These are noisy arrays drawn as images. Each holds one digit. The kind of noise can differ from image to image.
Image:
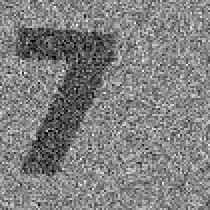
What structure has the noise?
low rank plus noise
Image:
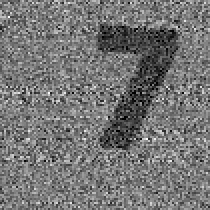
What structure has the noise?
rows of uneven size
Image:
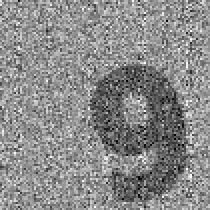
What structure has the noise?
columns of uneven size
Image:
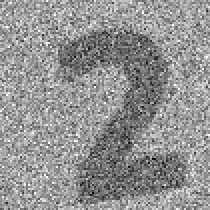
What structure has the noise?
independent entries
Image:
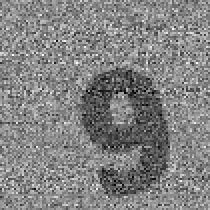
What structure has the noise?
rows of uneven size
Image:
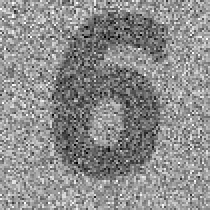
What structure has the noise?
low rank plus noise
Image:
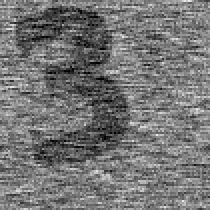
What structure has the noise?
streaked along the rows
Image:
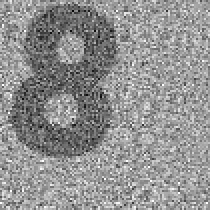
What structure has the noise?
low rank plus noise
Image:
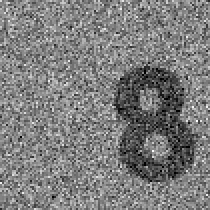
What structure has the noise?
independent entries
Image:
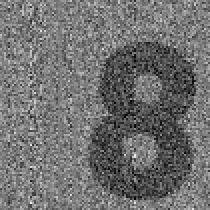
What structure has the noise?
columns of uneven size
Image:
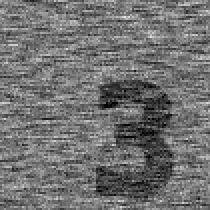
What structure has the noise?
streaked along the rows
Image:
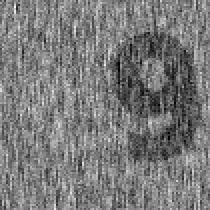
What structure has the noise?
streaked along the columns
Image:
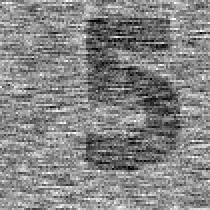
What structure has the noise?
streaked along the rows
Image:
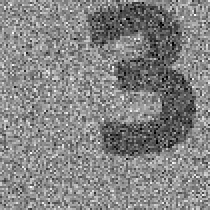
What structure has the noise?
low rank plus noise
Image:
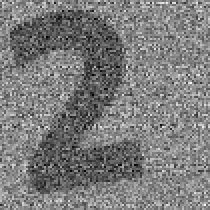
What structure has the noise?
rows of uneven size
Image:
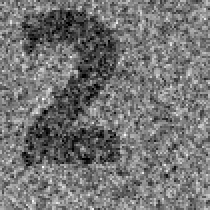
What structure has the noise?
blotchy
